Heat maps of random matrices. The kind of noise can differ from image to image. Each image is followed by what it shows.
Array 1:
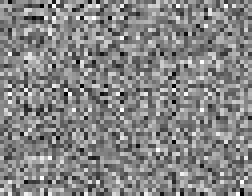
low rank plus noise
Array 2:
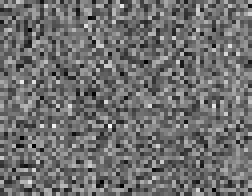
low rank plus noise
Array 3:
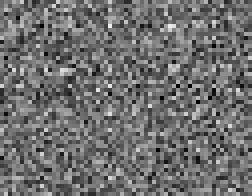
low rank plus noise
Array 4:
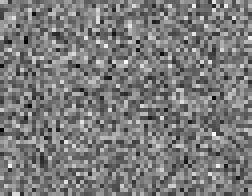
independent entries
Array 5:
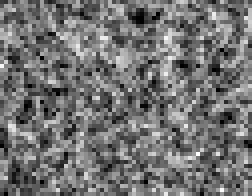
blotchy
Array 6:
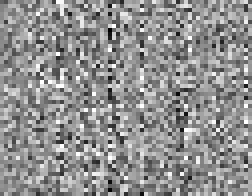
columns of uneven size
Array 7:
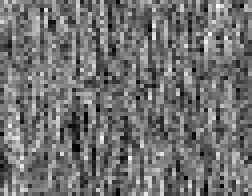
streaked along the columns
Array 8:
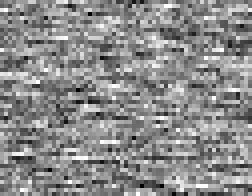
streaked along the rows
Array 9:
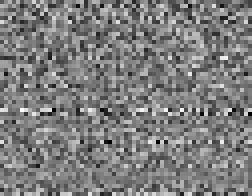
rows of uneven size
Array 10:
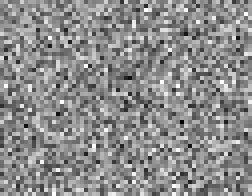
independent entries
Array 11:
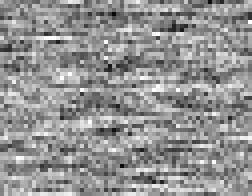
streaked along the rows
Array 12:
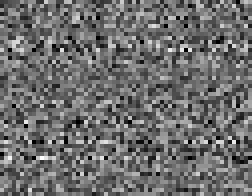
rows of uneven size
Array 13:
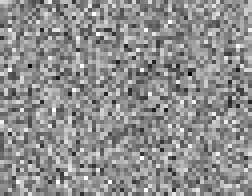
independent entries
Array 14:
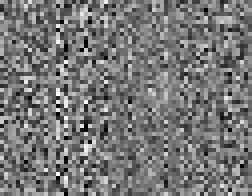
columns of uneven size
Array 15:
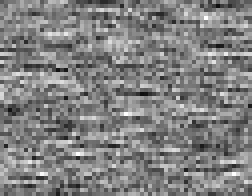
streaked along the rows
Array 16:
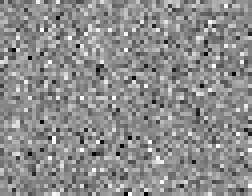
heavy tails
